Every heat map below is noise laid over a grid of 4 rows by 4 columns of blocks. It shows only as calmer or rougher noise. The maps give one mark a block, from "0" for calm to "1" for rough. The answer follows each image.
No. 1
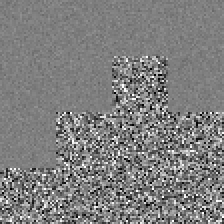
0000
0010
0111
1111
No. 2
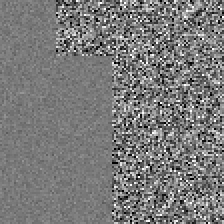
0111
0011
0011
0011
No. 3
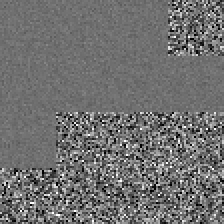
0001
0000
0111
1111
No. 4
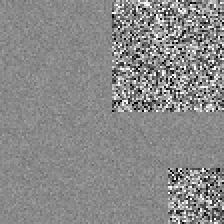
0011
0011
0000
0001
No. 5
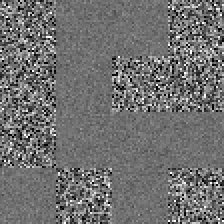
1001
1011
1000
0101
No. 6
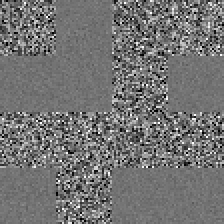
1011
0010
1111
0100
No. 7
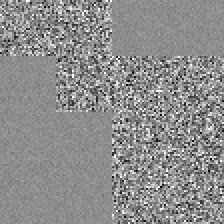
1100
0111
0011
0011
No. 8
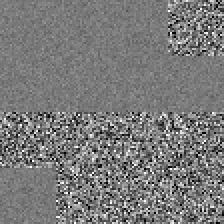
0001
0000
1111
0111
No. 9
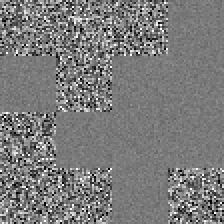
1110
0100
1000
1101
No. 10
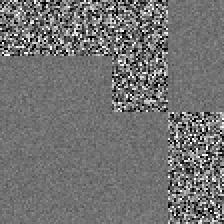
1110
0010
0001
0001
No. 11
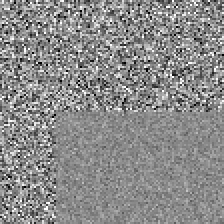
1111
1111
1000
1000
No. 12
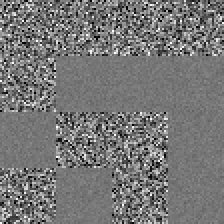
1111
1000
0110
1010
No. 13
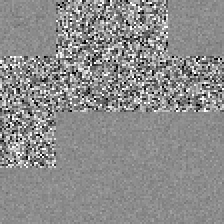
0110
1111
1000
0000
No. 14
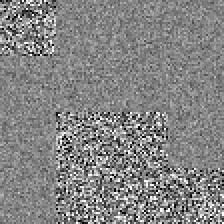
1000
0000
0110
0111
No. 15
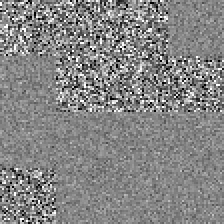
1110
0111
0000
1000
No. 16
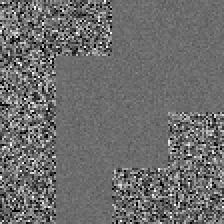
1100
1000
1001
1011
